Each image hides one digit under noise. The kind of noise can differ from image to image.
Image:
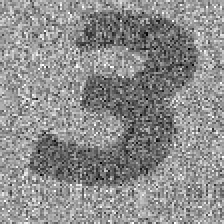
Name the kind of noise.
low rank plus noise
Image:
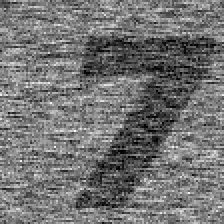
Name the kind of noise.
streaked along the rows
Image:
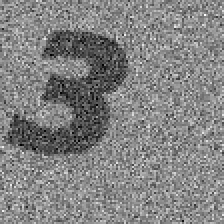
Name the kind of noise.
low rank plus noise
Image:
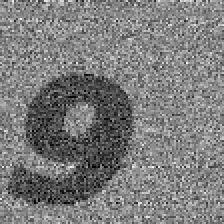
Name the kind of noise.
rows of uneven size
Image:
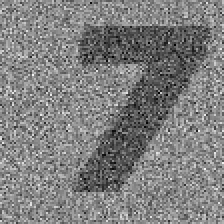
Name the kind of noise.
low rank plus noise
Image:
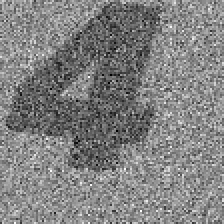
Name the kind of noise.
low rank plus noise
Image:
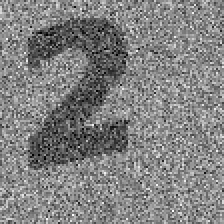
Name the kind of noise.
independent entries
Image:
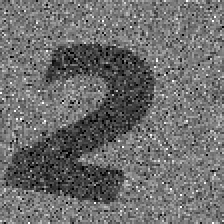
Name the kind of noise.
heavy tails
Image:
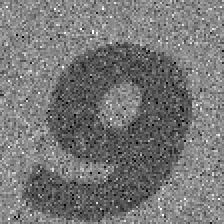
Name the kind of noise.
heavy tails
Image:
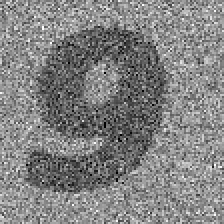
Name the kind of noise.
low rank plus noise
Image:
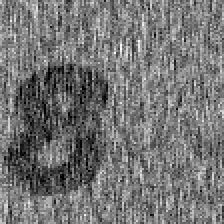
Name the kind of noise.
streaked along the columns
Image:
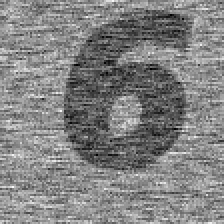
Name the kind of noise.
streaked along the rows
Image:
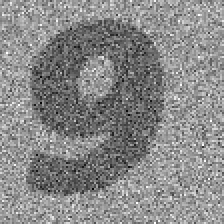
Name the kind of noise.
low rank plus noise
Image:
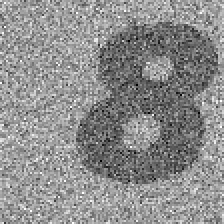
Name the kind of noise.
independent entries
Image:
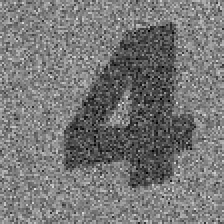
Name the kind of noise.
independent entries
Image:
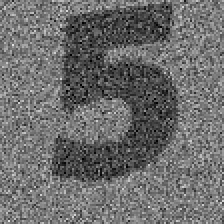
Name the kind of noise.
low rank plus noise
